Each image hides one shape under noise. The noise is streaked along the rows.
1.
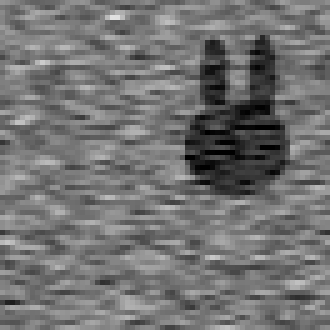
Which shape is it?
rabbit's head
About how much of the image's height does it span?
half
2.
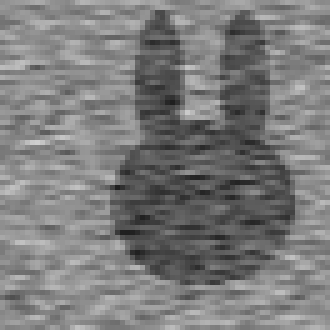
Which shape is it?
rabbit's head
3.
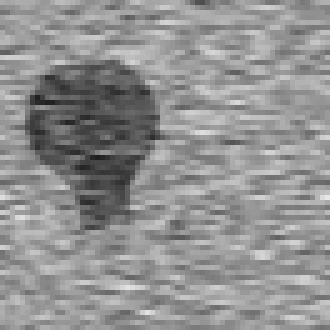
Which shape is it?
light bulb
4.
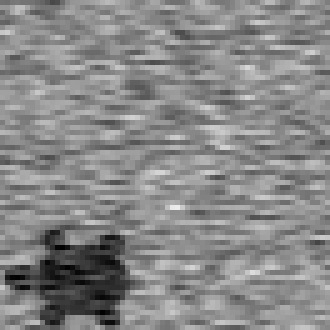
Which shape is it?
turtle
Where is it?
bottom left
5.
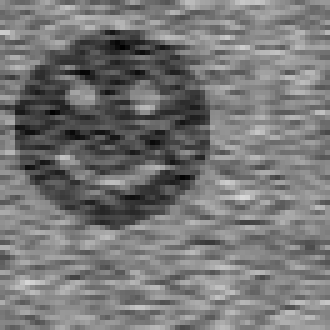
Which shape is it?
smiling face
